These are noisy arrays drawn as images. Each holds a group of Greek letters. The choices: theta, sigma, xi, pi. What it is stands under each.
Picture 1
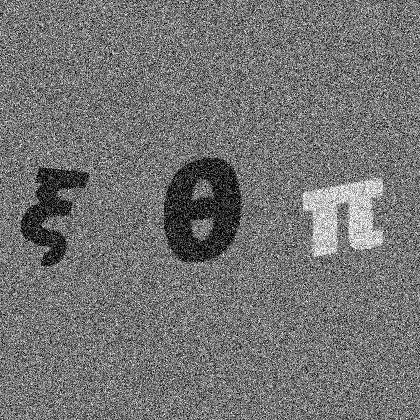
middle left: dark xi; centre: dark theta; middle right: light pi
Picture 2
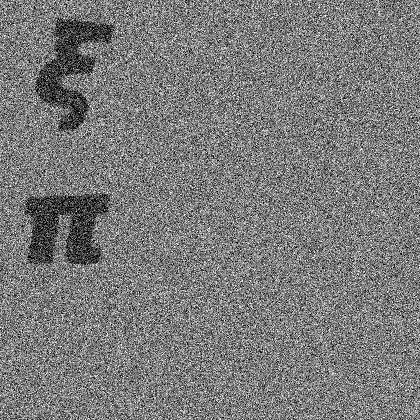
top left: dark xi; middle left: dark pi
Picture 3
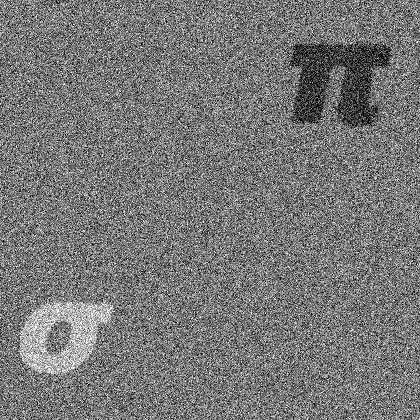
top right: dark pi; bottom left: light sigma
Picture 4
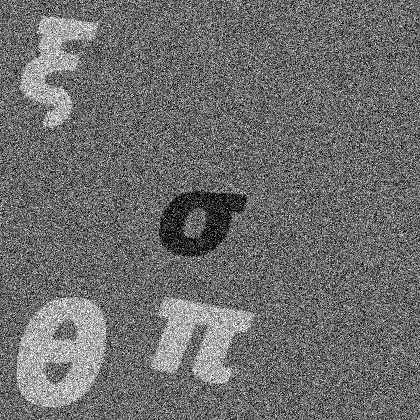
top left: light xi; centre: dark sigma; bottom left: light theta; bottom middle: light pi
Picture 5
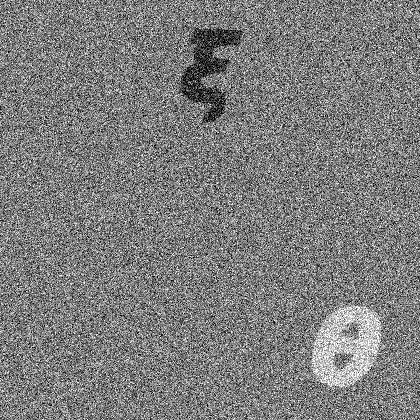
top middle: dark xi; bottom right: light theta
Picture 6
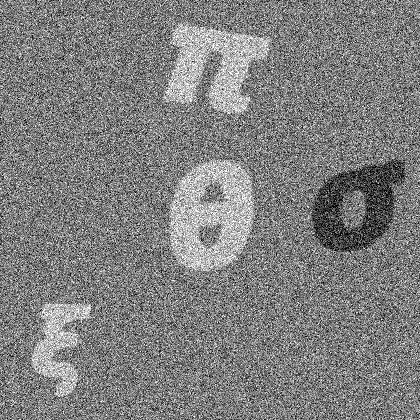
top middle: light pi; centre: light theta; middle right: dark sigma; bottom left: light xi
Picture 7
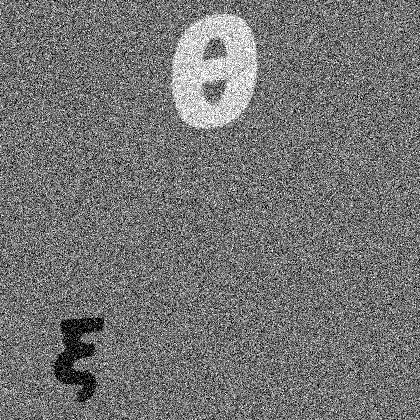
top middle: light theta; bottom left: dark xi
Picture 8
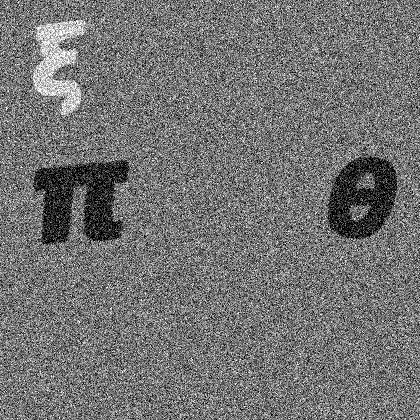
top left: light xi; middle left: dark pi; middle right: dark theta
